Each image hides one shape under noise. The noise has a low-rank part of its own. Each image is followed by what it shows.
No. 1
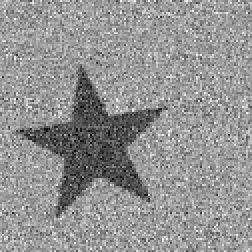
star
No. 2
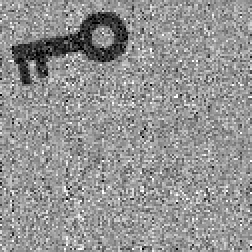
key
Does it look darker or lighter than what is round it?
darker
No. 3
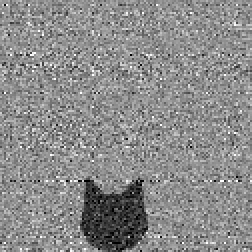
cat's head
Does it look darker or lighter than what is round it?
darker
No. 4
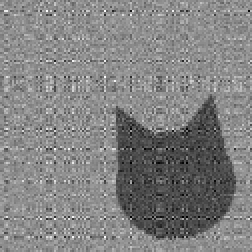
cat's head
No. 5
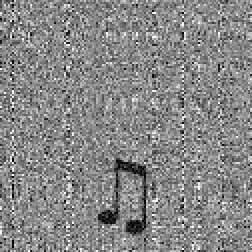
pair of musical notes
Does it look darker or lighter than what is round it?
darker
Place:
bottom middle
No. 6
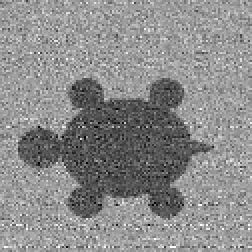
turtle
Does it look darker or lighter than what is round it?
darker
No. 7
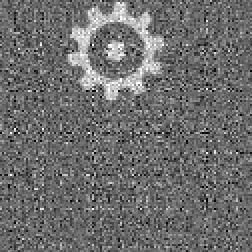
gear
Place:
top middle
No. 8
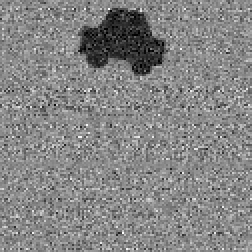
car
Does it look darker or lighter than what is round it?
darker
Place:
top middle
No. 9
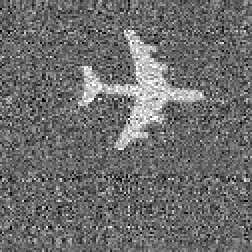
airplane
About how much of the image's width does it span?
half
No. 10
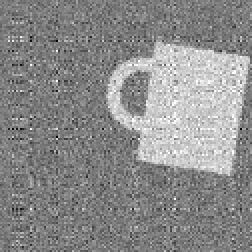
cup
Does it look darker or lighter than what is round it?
lighter
